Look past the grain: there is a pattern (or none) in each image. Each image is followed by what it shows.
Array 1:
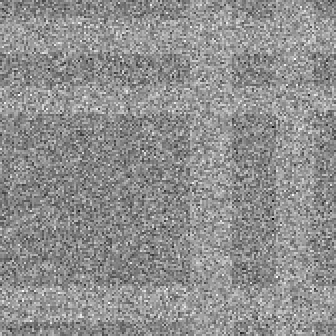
bands of rows crossing bands of columns
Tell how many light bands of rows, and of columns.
3 and 2
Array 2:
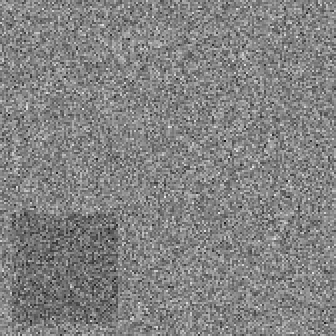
one block
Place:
bottom left
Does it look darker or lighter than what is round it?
darker
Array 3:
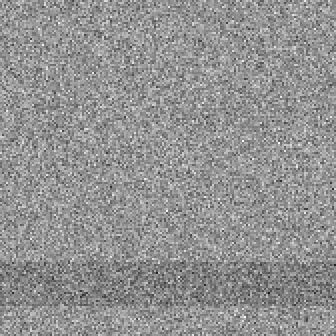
one band of rows
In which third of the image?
bottom
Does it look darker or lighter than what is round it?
darker
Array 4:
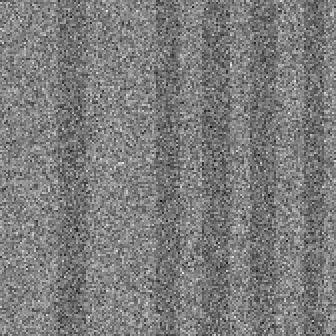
bands of columns
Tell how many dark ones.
5
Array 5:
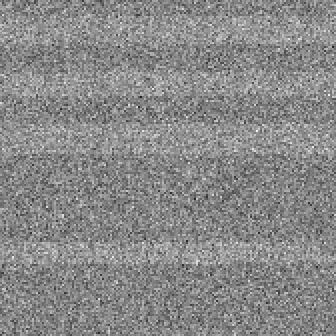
bands of rows
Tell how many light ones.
4
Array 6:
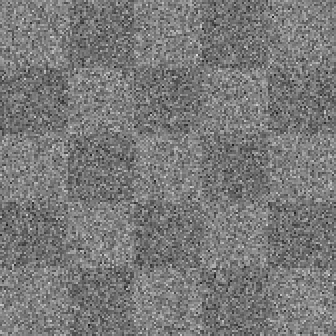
a checkerboard
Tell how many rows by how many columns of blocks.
5 by 5
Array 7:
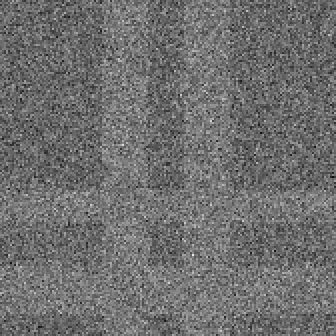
bands of rows crossing bands of columns
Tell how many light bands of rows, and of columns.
2 and 2
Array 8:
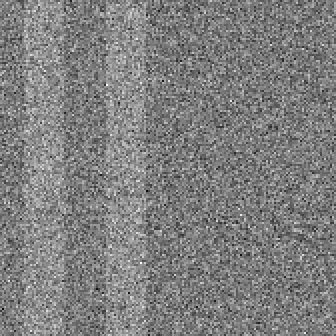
bands of columns
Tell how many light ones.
2
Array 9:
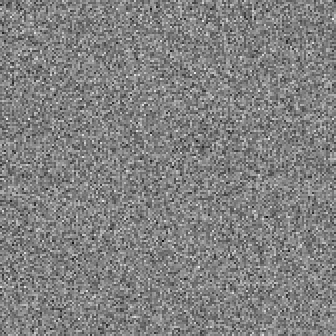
only noise
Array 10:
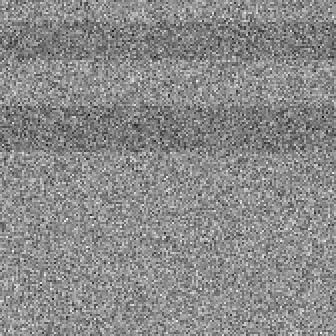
bands of rows
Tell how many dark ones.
2
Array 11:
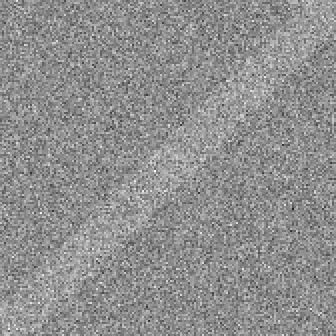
a diagonal band
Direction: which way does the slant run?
bottom left to top right
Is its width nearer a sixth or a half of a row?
a sixth
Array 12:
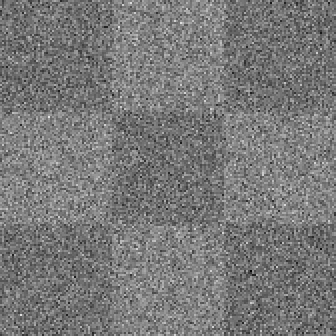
a checkerboard
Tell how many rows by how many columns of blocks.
3 by 3
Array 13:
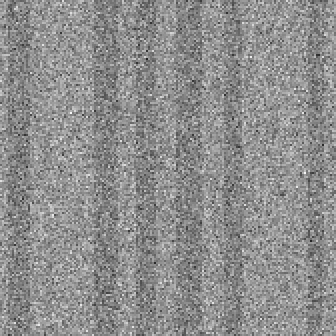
bands of columns
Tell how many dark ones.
6
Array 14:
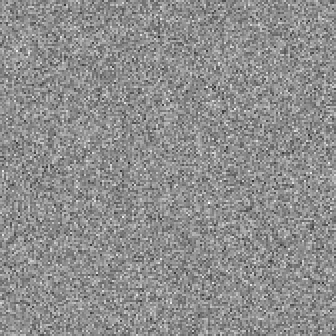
only noise
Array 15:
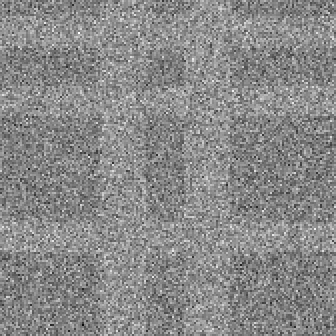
bands of rows crossing bands of columns
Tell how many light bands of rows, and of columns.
3 and 2
